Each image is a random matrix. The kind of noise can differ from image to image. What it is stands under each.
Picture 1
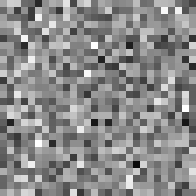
independent entries
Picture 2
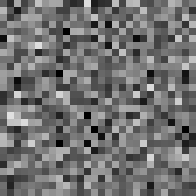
low rank plus noise
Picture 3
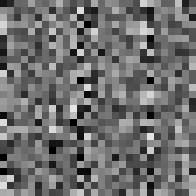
columns of uneven size
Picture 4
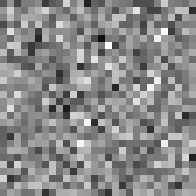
independent entries
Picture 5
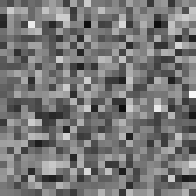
low rank plus noise
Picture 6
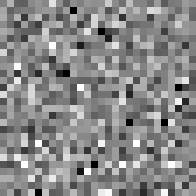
heavy tails
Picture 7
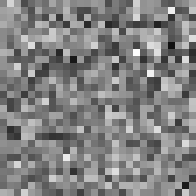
low rank plus noise
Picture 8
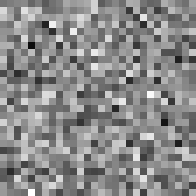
independent entries
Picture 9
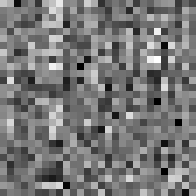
low rank plus noise
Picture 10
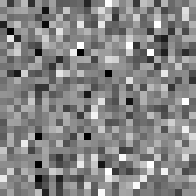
heavy tails
